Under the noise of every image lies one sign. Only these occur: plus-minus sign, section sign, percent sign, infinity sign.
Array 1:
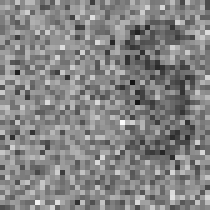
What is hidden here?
dark section sign
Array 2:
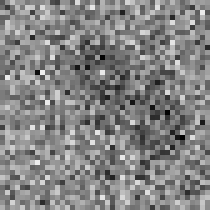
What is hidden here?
dark percent sign
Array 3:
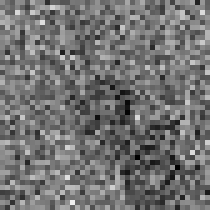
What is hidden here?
dark percent sign
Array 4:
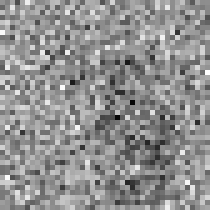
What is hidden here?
dark section sign
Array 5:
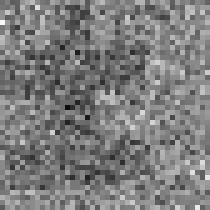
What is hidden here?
dark plus-minus sign
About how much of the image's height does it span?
nearly all
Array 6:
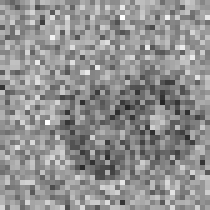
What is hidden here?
dark infinity sign
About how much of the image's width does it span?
two thirds
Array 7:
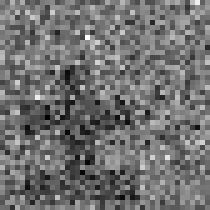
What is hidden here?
dark plus-minus sign
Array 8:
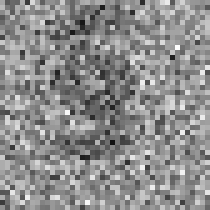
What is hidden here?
dark section sign
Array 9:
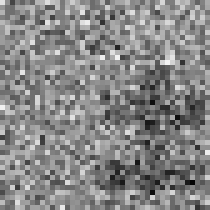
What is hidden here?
dark plus-minus sign
